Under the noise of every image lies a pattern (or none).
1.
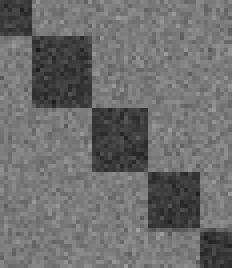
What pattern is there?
blocks along the diagonal
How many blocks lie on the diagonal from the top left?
5
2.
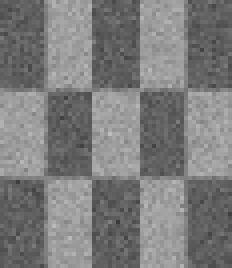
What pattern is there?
a checkerboard
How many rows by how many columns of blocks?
3 by 5
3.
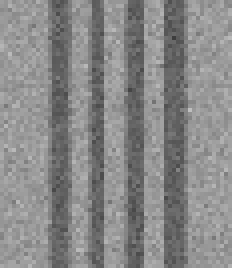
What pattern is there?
bands of columns
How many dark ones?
4
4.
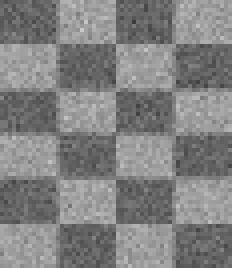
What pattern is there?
a checkerboard
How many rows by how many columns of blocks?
6 by 4
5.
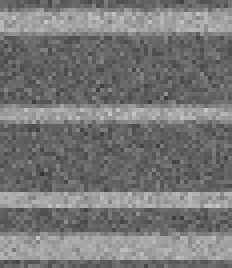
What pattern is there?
bands of rows
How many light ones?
4
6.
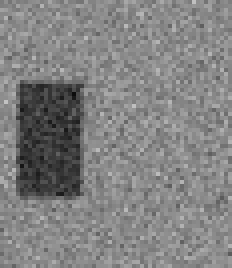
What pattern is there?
one block
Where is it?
middle left
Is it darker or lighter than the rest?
darker
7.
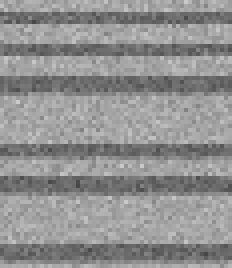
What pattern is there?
bands of rows
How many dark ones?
6
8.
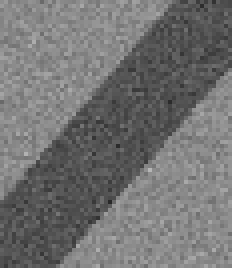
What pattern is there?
a diagonal band
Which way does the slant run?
bottom left to top right
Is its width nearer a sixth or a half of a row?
a half
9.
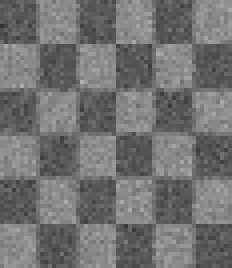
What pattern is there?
a checkerboard
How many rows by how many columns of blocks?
6 by 6
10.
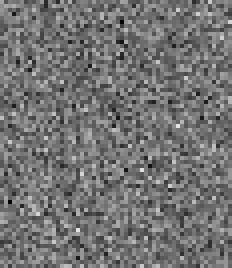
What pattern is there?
only noise
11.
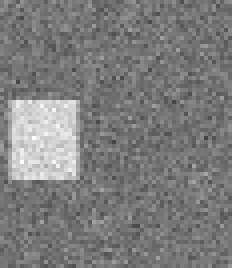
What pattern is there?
one block
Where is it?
middle left
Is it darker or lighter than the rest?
lighter
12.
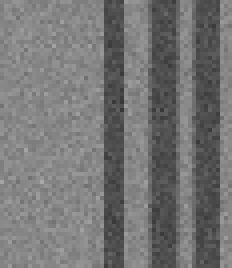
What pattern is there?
bands of columns
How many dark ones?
3
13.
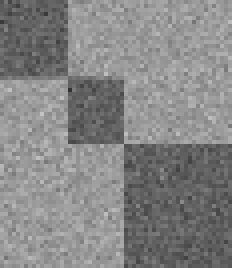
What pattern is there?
blocks along the diagonal
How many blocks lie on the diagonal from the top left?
3
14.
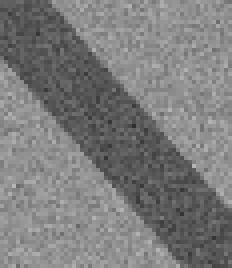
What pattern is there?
a diagonal band
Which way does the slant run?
top left to bottom right
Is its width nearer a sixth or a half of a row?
a half
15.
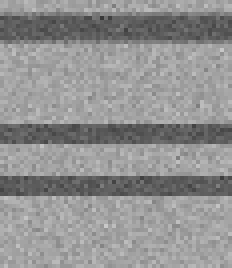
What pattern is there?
bands of rows
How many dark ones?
3
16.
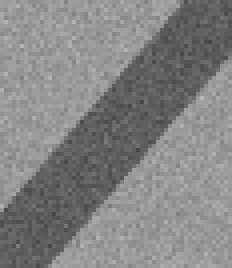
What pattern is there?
a diagonal band
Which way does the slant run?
bottom left to top right
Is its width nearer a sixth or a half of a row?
a half
